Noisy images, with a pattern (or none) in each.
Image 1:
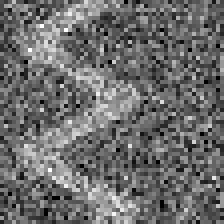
a wavy band
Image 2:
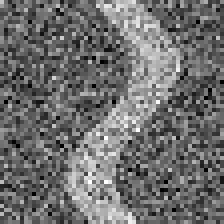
a wavy band
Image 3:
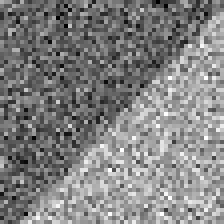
a sharp edge
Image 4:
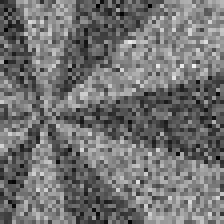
spokes from one point
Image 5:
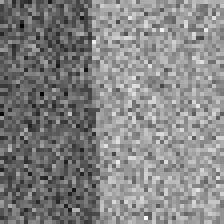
a sharp edge
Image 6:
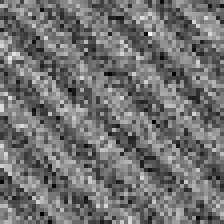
diagonal stripes
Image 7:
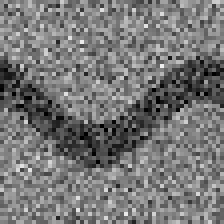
a wavy band
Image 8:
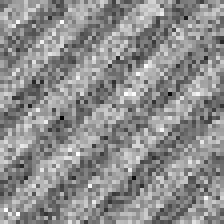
diagonal stripes
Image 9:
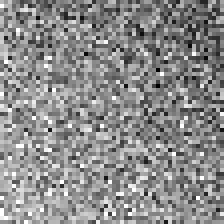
a smooth slope
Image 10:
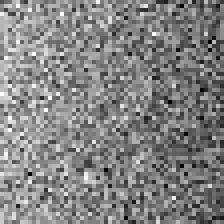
a smooth slope
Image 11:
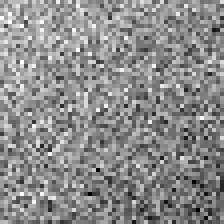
a smooth slope
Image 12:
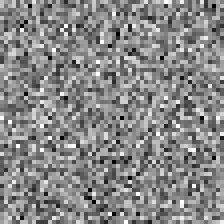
only noise
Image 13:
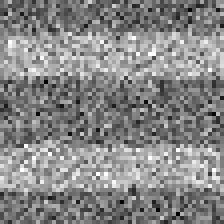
horizontal stripes
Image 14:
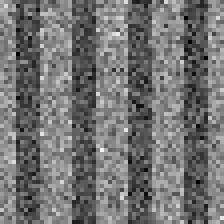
vertical stripes
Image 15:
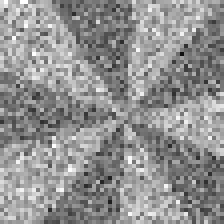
spokes from one point
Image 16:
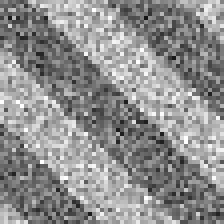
diagonal stripes
